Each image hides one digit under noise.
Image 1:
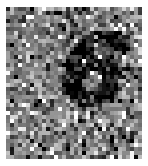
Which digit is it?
6
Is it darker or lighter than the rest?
darker
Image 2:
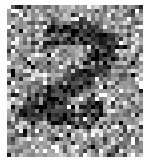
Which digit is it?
2
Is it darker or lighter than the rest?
darker
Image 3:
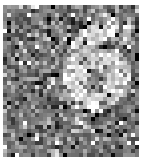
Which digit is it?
6
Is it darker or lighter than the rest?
lighter
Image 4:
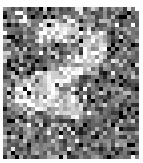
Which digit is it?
2
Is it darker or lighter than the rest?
lighter
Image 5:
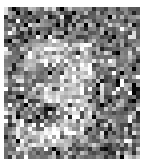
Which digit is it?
3
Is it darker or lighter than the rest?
lighter
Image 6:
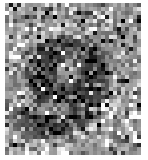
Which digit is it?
9
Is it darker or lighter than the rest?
darker
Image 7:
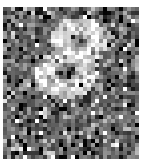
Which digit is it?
8
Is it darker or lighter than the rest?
lighter
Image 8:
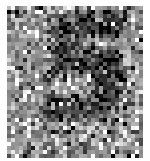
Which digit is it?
5
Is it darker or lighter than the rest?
darker
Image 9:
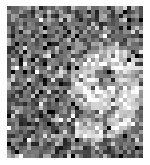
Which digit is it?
9
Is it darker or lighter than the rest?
lighter
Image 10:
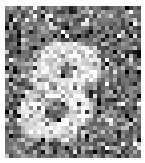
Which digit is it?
8
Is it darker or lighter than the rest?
lighter
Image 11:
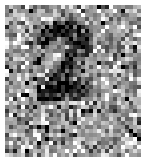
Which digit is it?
2
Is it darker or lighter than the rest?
darker
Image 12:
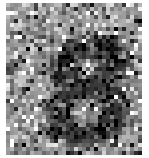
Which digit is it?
8
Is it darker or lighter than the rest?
darker
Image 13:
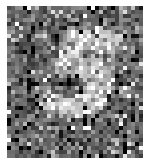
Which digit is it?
5
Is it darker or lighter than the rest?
lighter
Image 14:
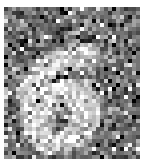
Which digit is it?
6
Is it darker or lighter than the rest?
lighter
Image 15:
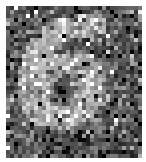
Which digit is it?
6
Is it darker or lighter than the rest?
lighter
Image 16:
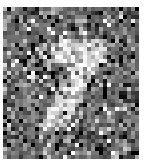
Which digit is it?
7
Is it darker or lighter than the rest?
lighter
